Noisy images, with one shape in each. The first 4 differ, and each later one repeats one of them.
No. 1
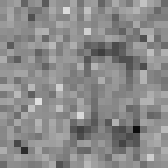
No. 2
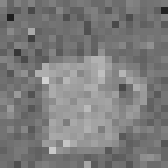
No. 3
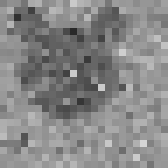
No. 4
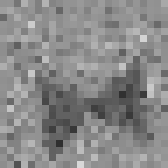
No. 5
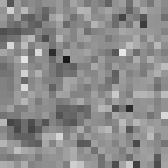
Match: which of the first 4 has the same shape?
1
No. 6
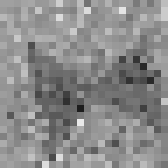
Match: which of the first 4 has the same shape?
4
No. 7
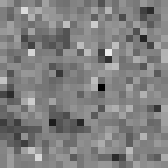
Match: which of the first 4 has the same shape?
1
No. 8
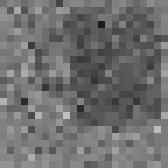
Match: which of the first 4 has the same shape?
2
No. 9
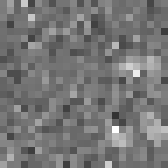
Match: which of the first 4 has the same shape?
1
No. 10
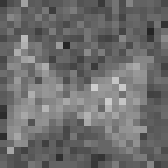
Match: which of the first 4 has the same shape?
4
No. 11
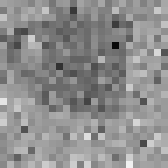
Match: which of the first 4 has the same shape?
2
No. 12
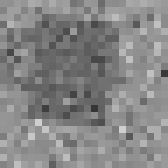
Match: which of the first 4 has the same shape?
2
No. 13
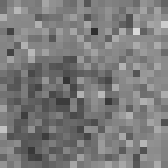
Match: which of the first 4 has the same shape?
2
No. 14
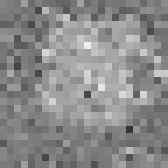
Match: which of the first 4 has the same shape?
2
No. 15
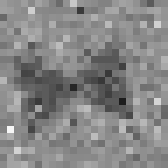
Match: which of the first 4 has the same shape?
4
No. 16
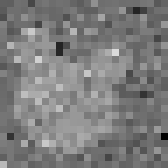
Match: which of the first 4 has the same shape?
3
